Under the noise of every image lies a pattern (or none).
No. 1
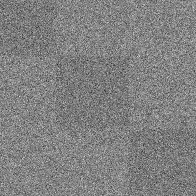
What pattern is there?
blocks along the diagonal
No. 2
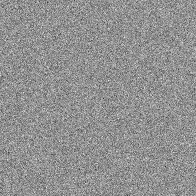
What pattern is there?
only noise
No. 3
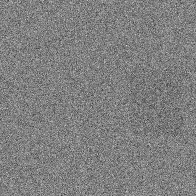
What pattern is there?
one block
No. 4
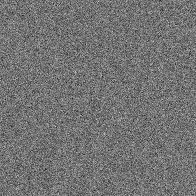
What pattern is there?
only noise
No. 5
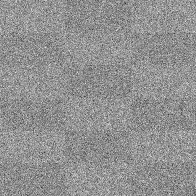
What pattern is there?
a checkerboard
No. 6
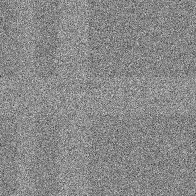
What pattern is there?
bands of rows crossing bands of columns
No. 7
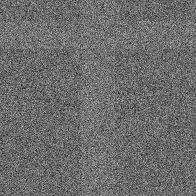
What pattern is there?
bands of rows crossing bands of columns
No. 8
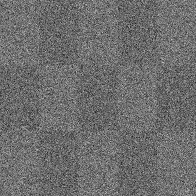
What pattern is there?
a checkerboard
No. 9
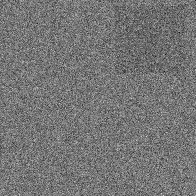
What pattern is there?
one block
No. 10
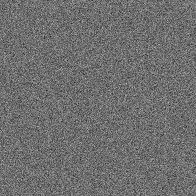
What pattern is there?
only noise
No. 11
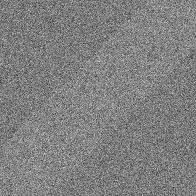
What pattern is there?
a diagonal band
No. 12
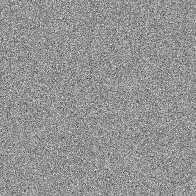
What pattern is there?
only noise
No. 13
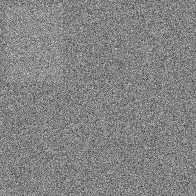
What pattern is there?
one block
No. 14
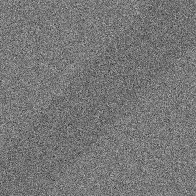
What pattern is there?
a diagonal band
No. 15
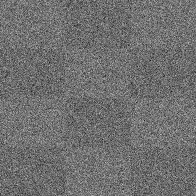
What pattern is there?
a checkerboard
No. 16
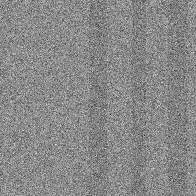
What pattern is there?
bands of columns
